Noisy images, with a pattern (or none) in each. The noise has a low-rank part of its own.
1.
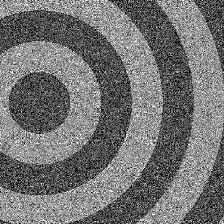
rings round one point
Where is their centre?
middle left
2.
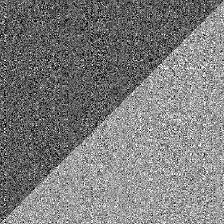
a sharp edge
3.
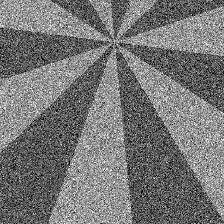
spokes from one point
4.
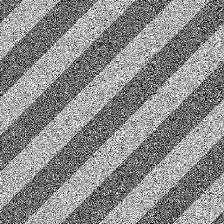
diagonal stripes
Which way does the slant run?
bottom left to top right
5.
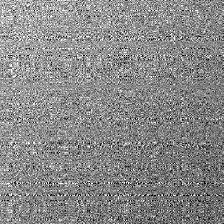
a smooth slope
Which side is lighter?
top left
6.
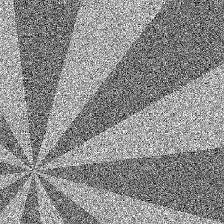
spokes from one point
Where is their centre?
bottom left
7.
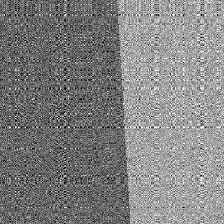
a sharp edge
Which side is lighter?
right
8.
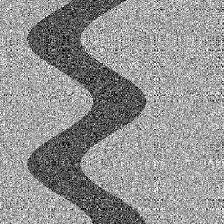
a wavy band
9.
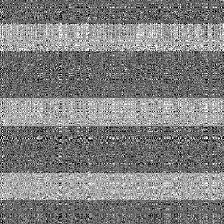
horizontal stripes
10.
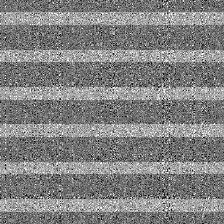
horizontal stripes
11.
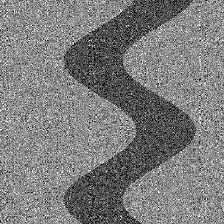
a wavy band
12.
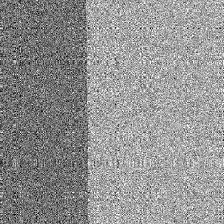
a sharp edge
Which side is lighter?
right
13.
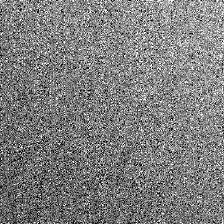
a smooth slope
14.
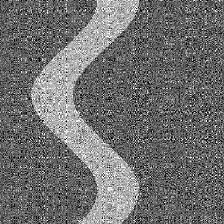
a wavy band
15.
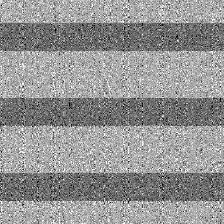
horizontal stripes
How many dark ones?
3
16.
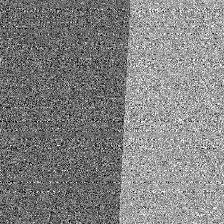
a sharp edge
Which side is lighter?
right
